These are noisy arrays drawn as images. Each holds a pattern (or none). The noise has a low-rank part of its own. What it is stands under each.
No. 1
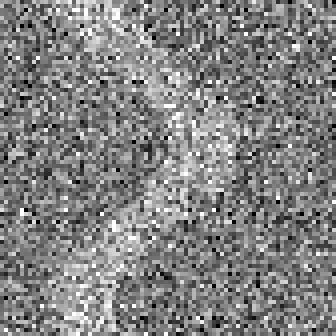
a wavy band
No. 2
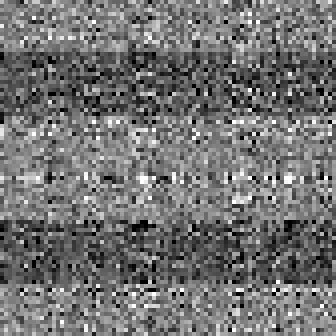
horizontal stripes
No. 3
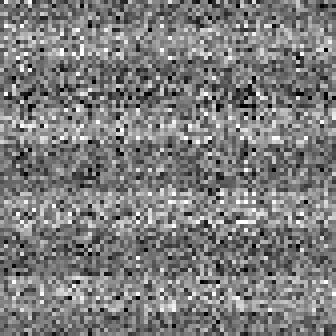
horizontal stripes
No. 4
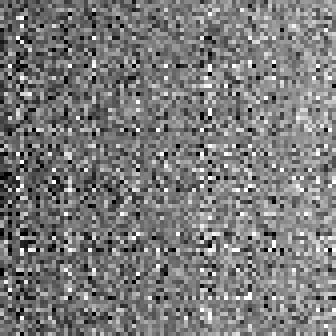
a smooth slope
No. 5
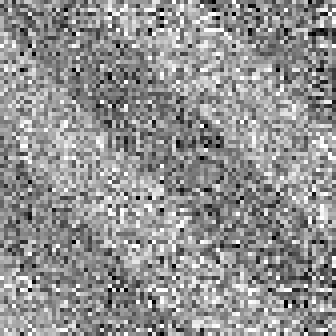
diagonal stripes
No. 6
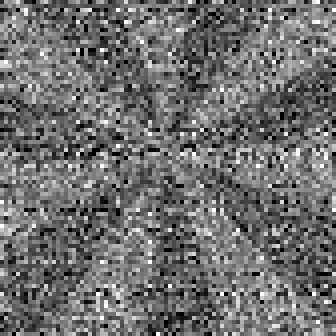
spokes from one point
